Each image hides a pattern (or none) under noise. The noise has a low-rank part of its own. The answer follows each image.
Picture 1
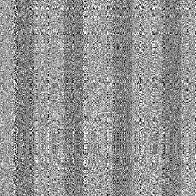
vertical stripes
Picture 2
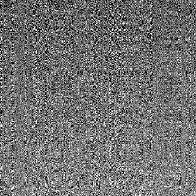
a smooth slope
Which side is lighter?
bottom
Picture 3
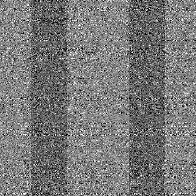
vertical stripes
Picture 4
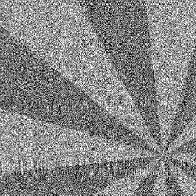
spokes from one point
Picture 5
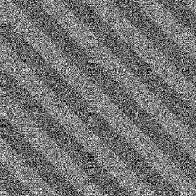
diagonal stripes
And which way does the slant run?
top left to bottom right
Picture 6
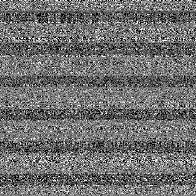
horizontal stripes
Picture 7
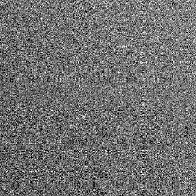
a smooth slope
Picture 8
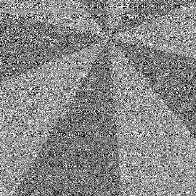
spokes from one point
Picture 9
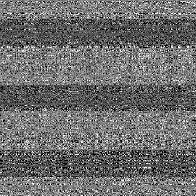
horizontal stripes
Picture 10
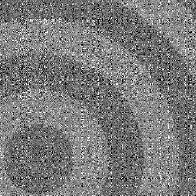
rings round one point
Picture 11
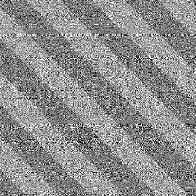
diagonal stripes
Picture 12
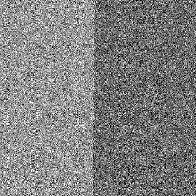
a sharp edge
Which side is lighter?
left
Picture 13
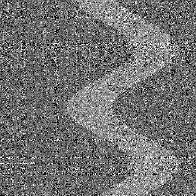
a wavy band
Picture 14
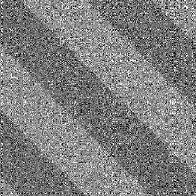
diagonal stripes
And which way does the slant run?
top left to bottom right
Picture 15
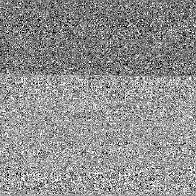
a sharp edge
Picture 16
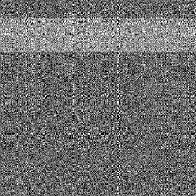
one horizontal stripe
